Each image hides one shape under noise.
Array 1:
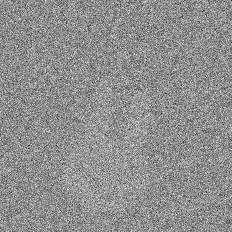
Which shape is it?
rabbit's head
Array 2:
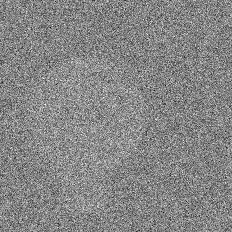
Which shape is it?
light bulb
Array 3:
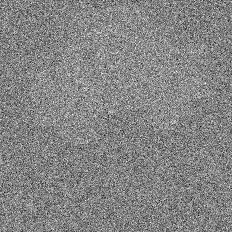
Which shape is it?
car
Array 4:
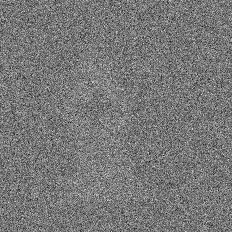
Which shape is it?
chess bishop
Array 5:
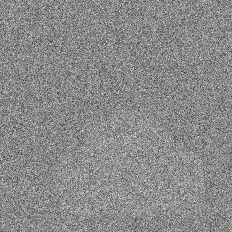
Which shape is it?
cloud
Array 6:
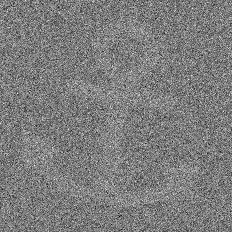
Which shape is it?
anchor
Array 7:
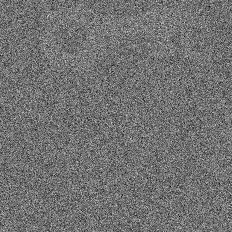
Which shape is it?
key
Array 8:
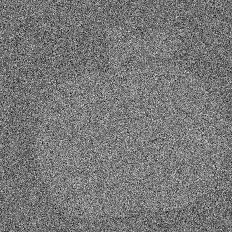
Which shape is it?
apple
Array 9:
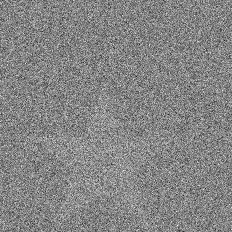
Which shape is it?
star
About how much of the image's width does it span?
two thirds
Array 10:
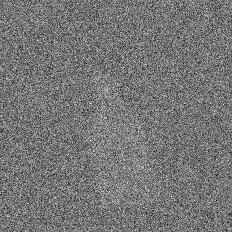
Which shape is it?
bottle
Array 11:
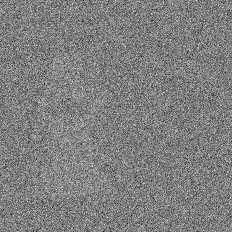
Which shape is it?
chess bishop
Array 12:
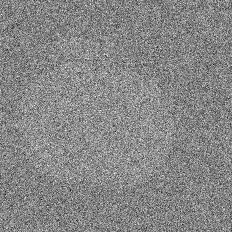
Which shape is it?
apple
